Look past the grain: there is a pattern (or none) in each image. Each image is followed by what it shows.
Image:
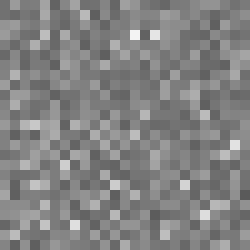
only noise
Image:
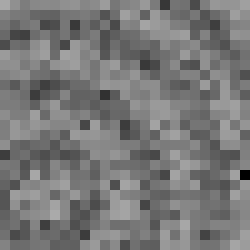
rings round one point
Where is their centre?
bottom left
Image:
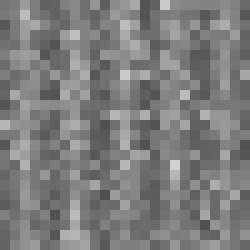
vertical stripes
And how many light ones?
5
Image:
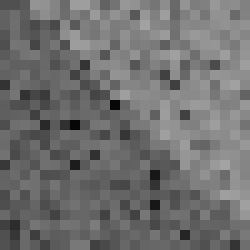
a sharp edge
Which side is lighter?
top right
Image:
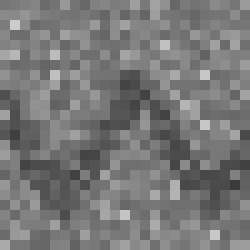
a wavy band
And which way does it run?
left to right
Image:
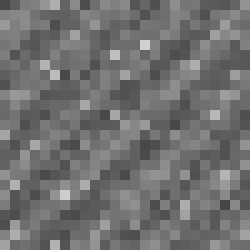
diagonal stripes
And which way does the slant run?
bottom left to top right
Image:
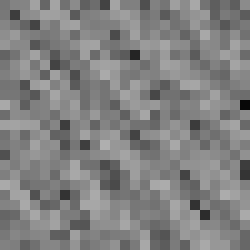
diagonal stripes
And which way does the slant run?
top left to bottom right
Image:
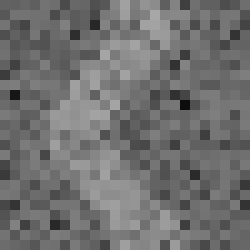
a wavy band
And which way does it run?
top to bottom
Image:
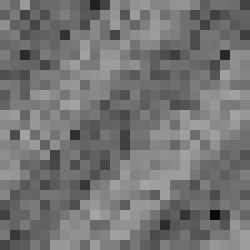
diagonal stripes
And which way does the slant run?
bottom left to top right
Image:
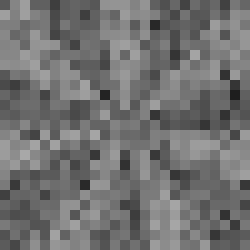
spokes from one point
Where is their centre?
centre
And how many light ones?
7
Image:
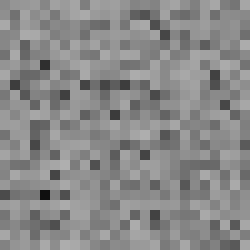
only noise
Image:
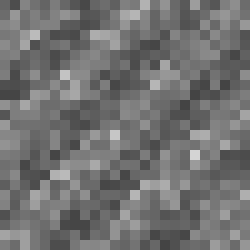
diagonal stripes
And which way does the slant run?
bottom left to top right
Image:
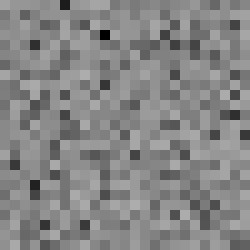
only noise
